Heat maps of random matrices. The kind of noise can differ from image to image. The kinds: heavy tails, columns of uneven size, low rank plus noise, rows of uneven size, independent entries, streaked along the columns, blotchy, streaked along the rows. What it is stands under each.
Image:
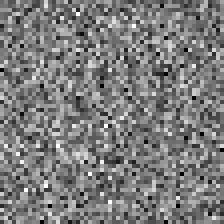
independent entries
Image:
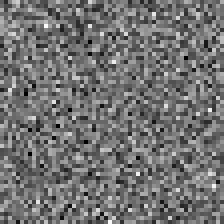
independent entries
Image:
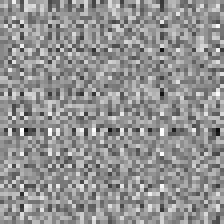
low rank plus noise
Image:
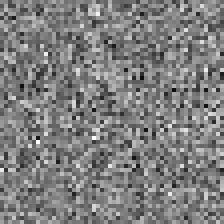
low rank plus noise
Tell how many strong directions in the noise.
five to eight
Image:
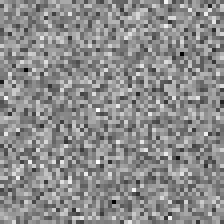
independent entries
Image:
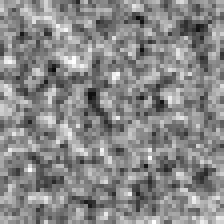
blotchy
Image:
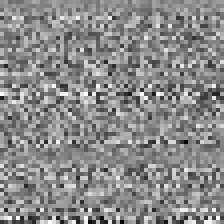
rows of uneven size
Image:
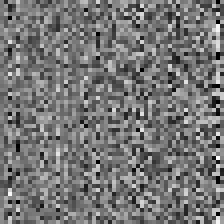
columns of uneven size
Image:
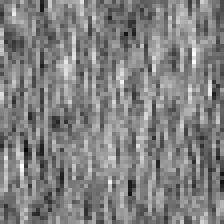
streaked along the columns
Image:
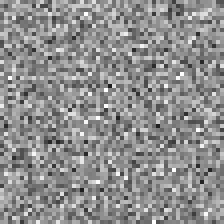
independent entries
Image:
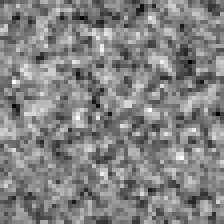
blotchy
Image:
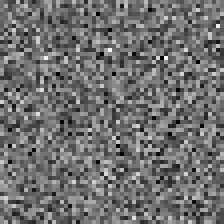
independent entries
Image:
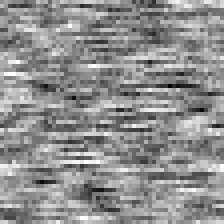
streaked along the rows
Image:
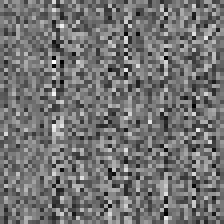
columns of uneven size
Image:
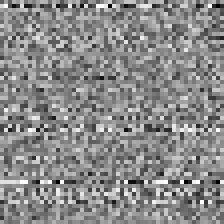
rows of uneven size
